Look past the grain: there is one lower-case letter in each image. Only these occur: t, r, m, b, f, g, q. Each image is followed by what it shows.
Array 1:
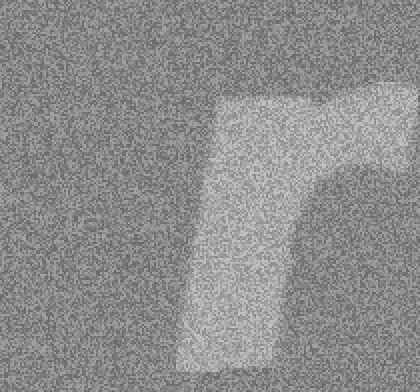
r
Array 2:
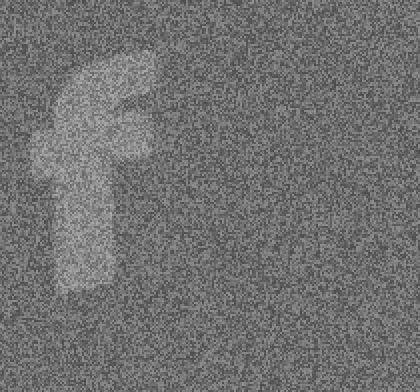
f
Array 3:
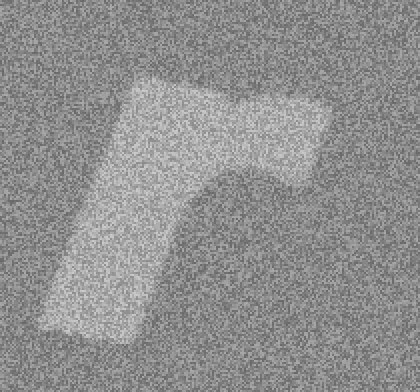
r
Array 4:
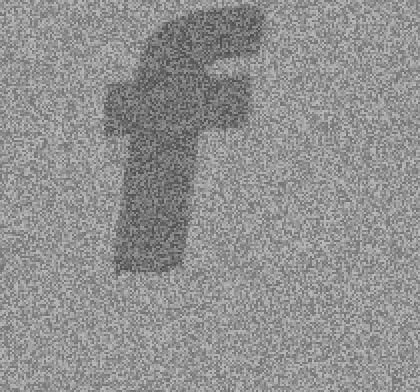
f
